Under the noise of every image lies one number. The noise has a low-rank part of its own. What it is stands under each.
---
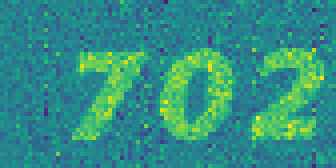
702
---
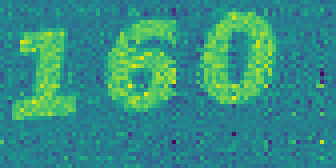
160
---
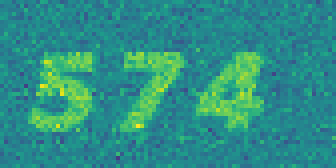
574
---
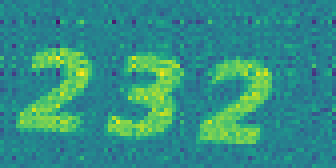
232
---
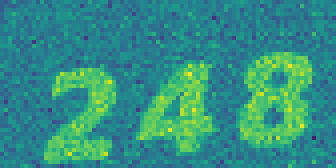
248
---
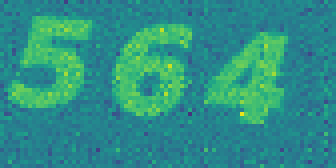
564
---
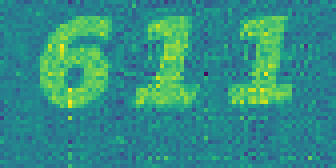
611
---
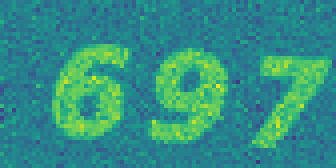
697
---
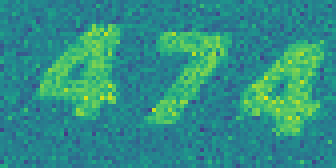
474
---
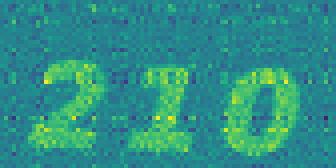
210
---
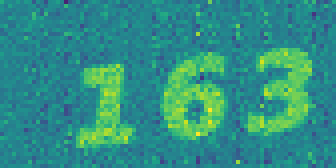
163
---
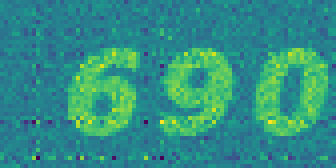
690
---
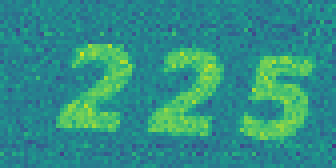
225
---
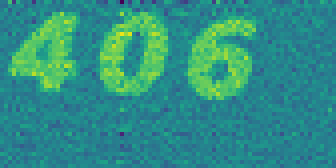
406
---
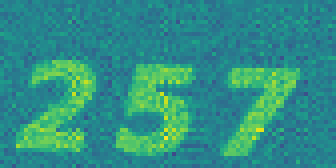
257
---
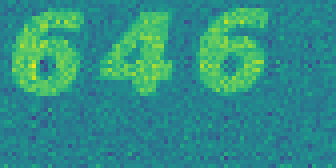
646
